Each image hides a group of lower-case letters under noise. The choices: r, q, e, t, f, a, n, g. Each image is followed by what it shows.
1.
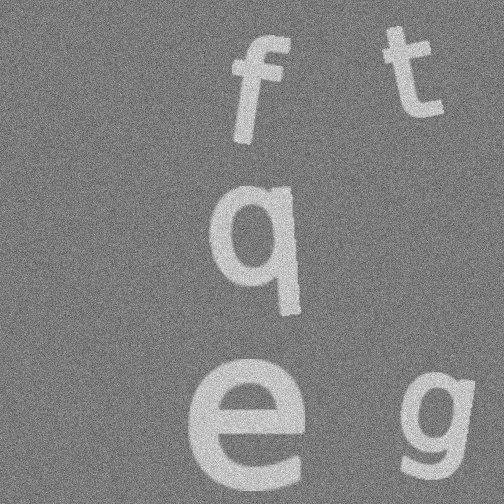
top middle: f; top right: t; centre: q; bottom middle: e; bottom right: g
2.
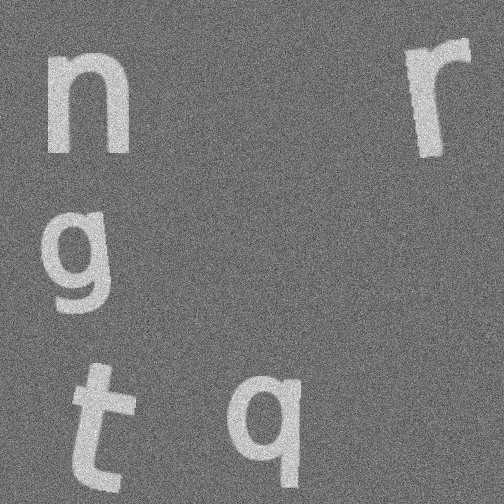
top left: n; top right: r; middle left: g; bottom left: t; bottom middle: q
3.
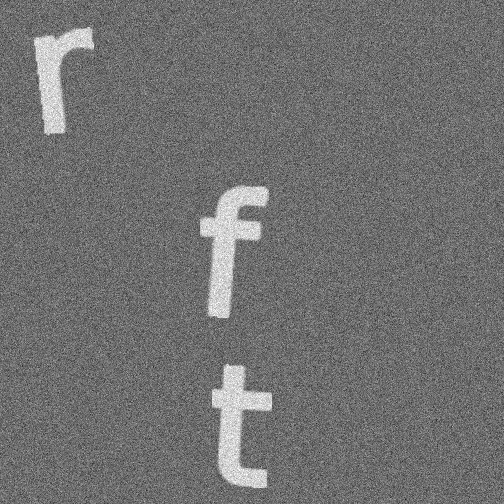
top left: r; centre: f; bottom middle: t
